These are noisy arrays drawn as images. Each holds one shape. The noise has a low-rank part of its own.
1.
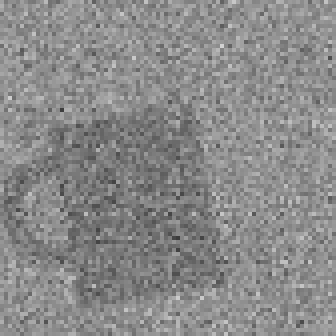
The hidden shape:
cup
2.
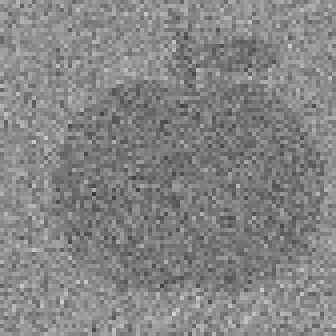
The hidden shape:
apple
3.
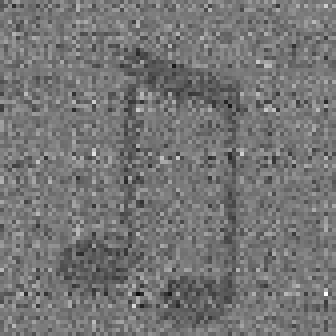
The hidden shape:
pair of musical notes
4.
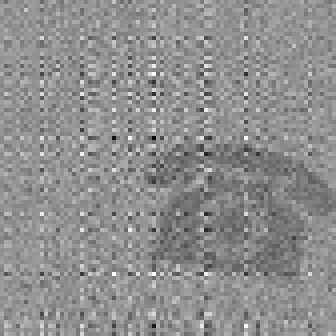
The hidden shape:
telephone
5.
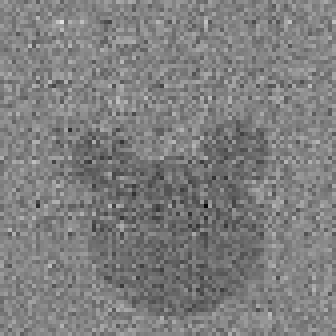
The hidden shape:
bear's head
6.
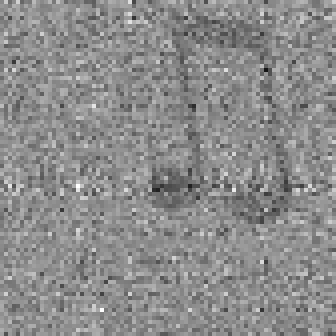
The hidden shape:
pair of musical notes
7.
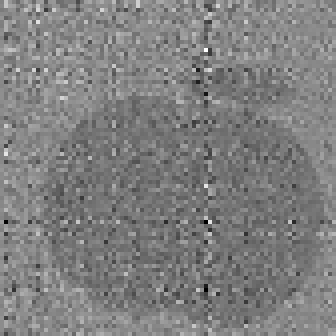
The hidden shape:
apple
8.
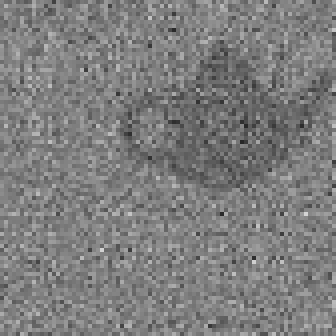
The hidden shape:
teapot
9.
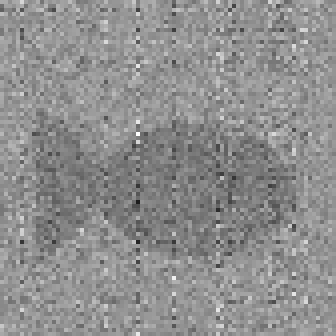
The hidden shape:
fish
